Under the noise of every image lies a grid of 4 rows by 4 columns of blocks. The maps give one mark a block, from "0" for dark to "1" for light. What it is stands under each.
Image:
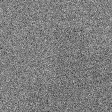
1111
1101
1100
1000
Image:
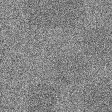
1001
1110
1101
1010
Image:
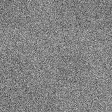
0100
1111
0101
0011
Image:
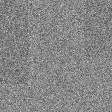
0110
0110
0111
1111
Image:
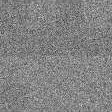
0101
0000
1111
0111
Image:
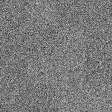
0100
0010
0110
0011
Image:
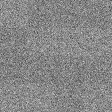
1000
0111
0000
1101
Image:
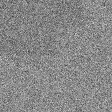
0001
0011
1111
1111
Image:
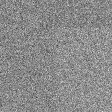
0000
0011
0011
0011
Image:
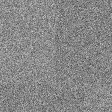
1100
1100
1100
0001
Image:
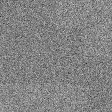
0011
0001
0000
1110
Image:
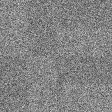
1000
1011
0100
0111
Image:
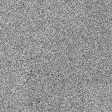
1110
1100
1000
1001
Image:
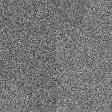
0001
0011
0011
1011
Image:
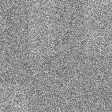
0101
0101
0000
1000
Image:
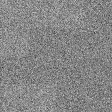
1110
1000
0000
1100
